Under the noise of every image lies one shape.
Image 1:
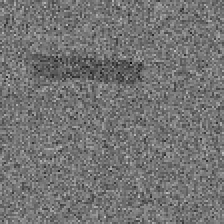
bar
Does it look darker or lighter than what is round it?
darker
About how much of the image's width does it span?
half
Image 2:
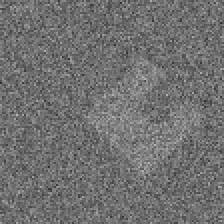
square with a notch
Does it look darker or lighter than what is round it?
lighter
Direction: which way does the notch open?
up and right
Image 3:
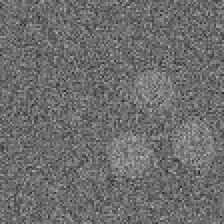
three dots
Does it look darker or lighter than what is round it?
lighter
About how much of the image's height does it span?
half
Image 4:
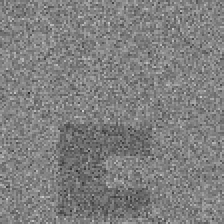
square with a notch
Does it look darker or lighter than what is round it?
darker
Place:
bottom middle
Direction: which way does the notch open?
right
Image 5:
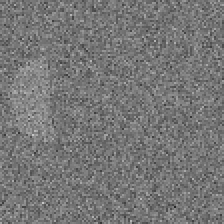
half disc
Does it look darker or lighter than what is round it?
lighter
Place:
middle left
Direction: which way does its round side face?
left
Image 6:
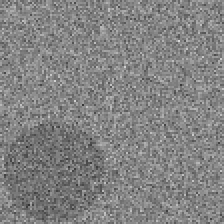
disc
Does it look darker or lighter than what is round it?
darker
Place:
bottom left
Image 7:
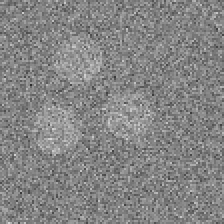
three dots
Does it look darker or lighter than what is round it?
lighter
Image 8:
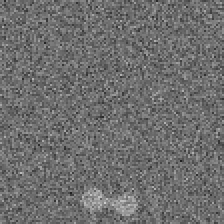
dumbbell
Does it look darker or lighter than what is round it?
lighter
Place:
bottom middle
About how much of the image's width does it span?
a quarter
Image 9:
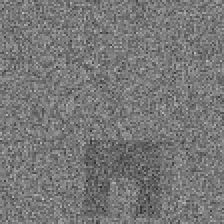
square with a notch
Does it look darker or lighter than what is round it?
darker
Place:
bottom middle
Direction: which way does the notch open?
down
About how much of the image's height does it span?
a third
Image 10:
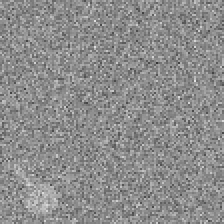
lollipop
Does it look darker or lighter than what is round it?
lighter
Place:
bottom left
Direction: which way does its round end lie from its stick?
down and right
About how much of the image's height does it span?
a quarter
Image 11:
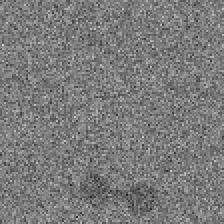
dumbbell
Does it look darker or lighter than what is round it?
darker
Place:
bottom middle
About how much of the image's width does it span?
a third
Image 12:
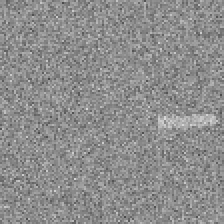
bar
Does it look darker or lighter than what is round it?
lighter
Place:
middle right
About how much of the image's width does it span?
a quarter
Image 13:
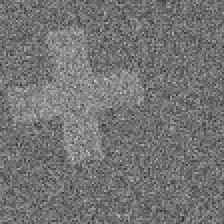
cross
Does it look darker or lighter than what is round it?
lighter
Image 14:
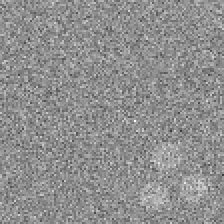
three dots
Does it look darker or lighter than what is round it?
lighter
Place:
bottom right
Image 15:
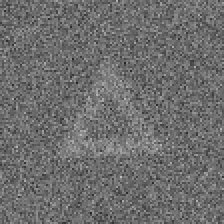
triangle frame
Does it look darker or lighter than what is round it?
lighter
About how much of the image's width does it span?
half
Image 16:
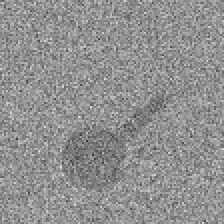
lollipop
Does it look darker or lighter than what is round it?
darker
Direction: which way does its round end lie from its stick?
down and left
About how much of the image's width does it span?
half
